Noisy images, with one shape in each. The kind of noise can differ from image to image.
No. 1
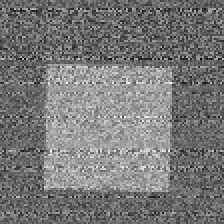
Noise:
rows of uneven size
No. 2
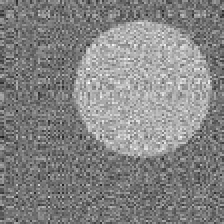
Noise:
low rank plus noise
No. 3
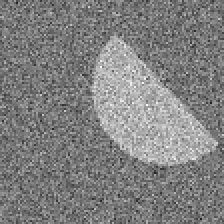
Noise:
independent entries
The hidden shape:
half disc
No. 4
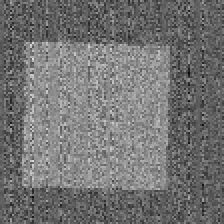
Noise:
columns of uneven size
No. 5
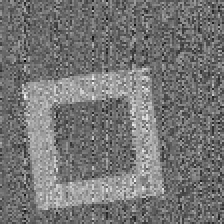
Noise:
columns of uneven size
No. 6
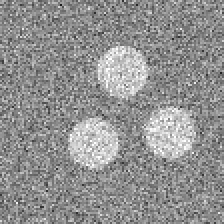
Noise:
independent entries
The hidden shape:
three dots
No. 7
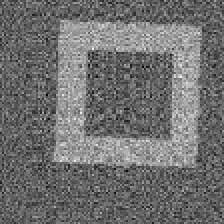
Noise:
low rank plus noise
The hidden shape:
square frame
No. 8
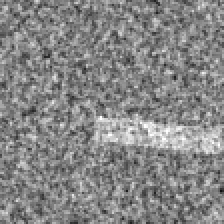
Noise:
blotchy
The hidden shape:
bar
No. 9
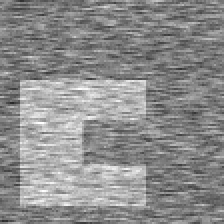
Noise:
streaked along the rows
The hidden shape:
square with a notch
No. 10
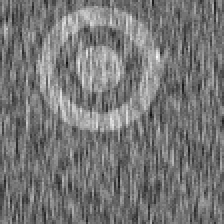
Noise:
streaked along the columns
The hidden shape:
bullseye
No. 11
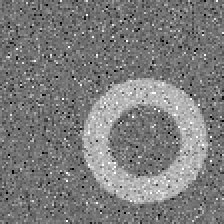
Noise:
heavy tails
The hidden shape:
ring
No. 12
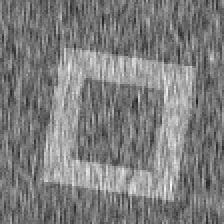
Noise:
streaked along the columns
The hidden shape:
square frame
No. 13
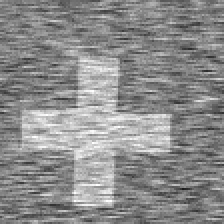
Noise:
streaked along the rows
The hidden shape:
cross
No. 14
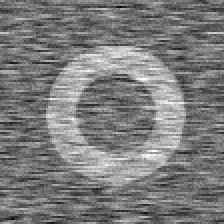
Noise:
streaked along the rows
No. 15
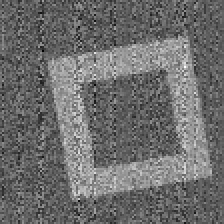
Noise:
columns of uneven size
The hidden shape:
square frame
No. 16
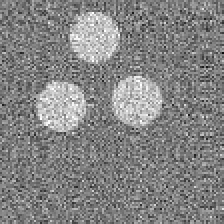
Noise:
low rank plus noise
